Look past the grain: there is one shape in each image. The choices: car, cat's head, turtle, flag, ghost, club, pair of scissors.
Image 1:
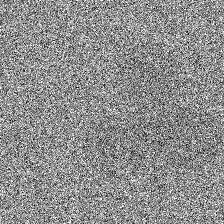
club
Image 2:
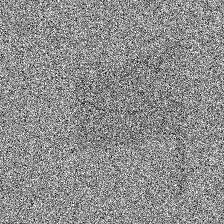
flag
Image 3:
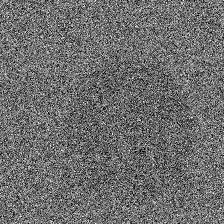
ghost
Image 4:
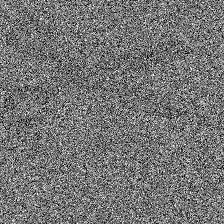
pair of scissors
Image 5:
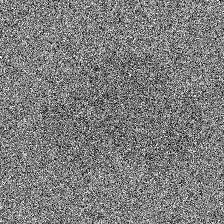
car
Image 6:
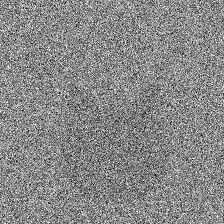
cat's head
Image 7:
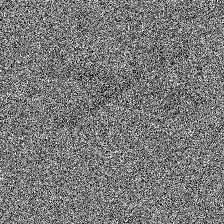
pair of scissors
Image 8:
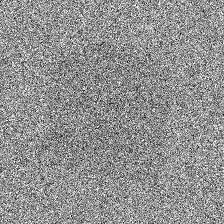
ghost
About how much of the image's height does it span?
two thirds
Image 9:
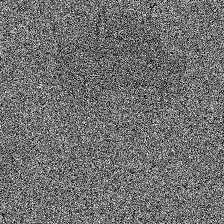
car
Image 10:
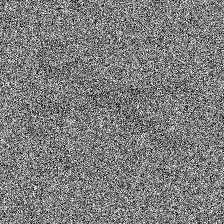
pair of scissors
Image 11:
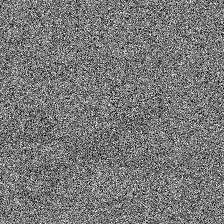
pair of scissors
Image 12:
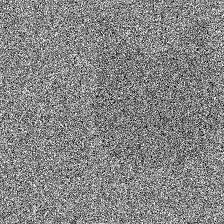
cat's head
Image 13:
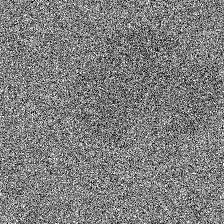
car
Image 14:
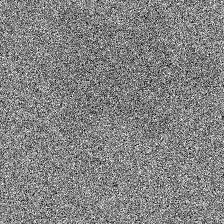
turtle
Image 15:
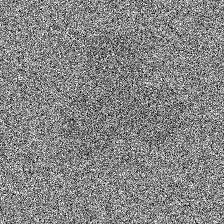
club
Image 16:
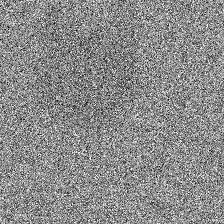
cat's head
